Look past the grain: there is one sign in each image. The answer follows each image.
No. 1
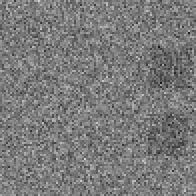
colon
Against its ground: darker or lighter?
darker
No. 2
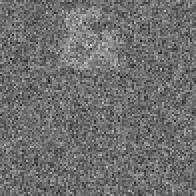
ampersand
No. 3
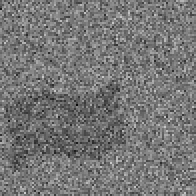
approximately sign
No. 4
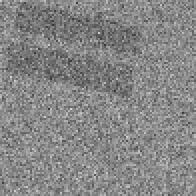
equals sign
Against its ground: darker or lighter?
darker
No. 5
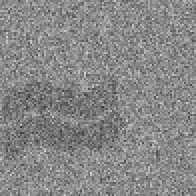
approximately sign
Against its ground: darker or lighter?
darker
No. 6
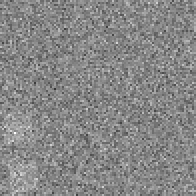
colon
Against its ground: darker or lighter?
lighter
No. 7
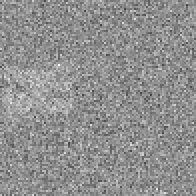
not-equal sign
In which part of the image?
middle left
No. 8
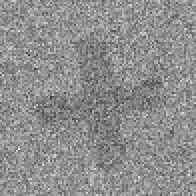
plus sign
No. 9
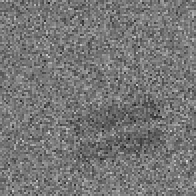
equals sign
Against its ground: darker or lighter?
darker
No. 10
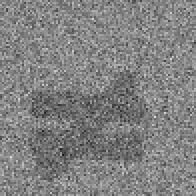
not-equal sign
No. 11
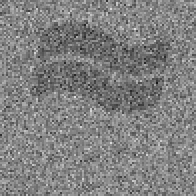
approximately sign
